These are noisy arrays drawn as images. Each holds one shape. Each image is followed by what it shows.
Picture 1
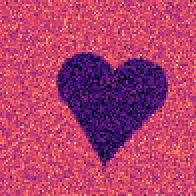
dark heart
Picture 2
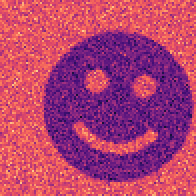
dark smiling face
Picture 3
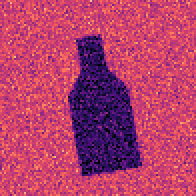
dark bottle
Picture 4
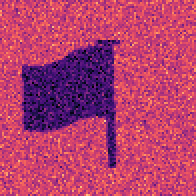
dark flag
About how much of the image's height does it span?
two thirds
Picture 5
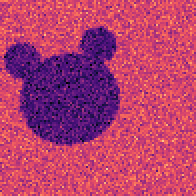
dark bear's head
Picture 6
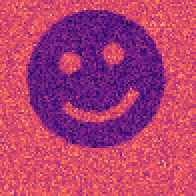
dark smiling face
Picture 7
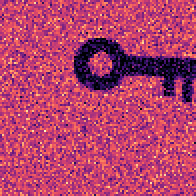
dark key
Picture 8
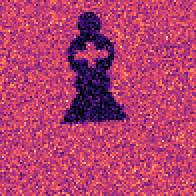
dark chess bishop
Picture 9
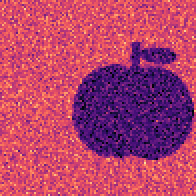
dark apple
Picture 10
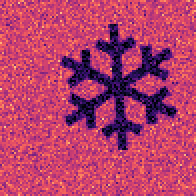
dark snowflake
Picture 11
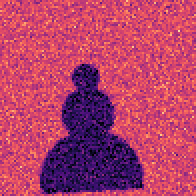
dark chess pawn
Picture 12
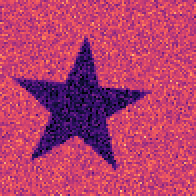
dark star
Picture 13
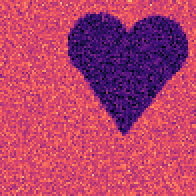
dark heart
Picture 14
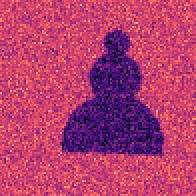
dark chess pawn
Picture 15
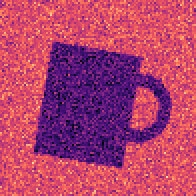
dark cup
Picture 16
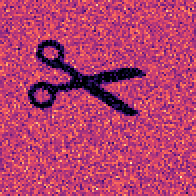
dark pair of scissors
